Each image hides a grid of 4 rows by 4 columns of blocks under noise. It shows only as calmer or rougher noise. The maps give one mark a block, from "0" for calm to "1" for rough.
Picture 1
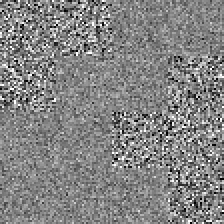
1 1 0 0
1 0 0 1
0 0 1 1
0 0 0 1
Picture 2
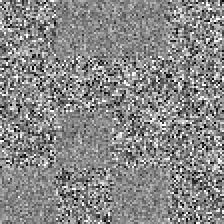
1 0 0 1
1 1 1 1
1 0 1 1
0 1 0 1
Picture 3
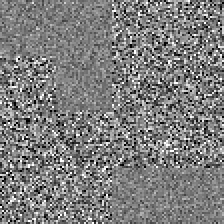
0 0 1 1
1 0 1 1
1 1 1 1
1 1 0 0
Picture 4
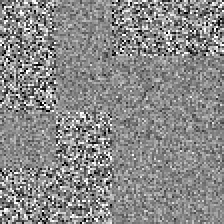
1 0 1 1
1 0 0 0
0 1 0 0
1 1 0 0
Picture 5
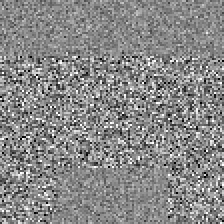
0 0 0 0
1 1 1 1
1 1 1 1
1 0 0 1
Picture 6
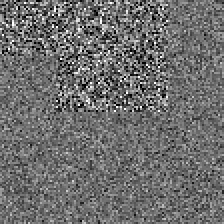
1 1 1 0
0 1 1 0
0 0 0 0
0 0 0 0
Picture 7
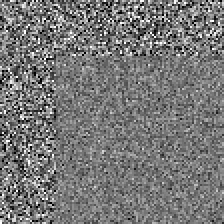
1 1 1 1
1 0 0 0
1 0 0 0
1 0 0 0
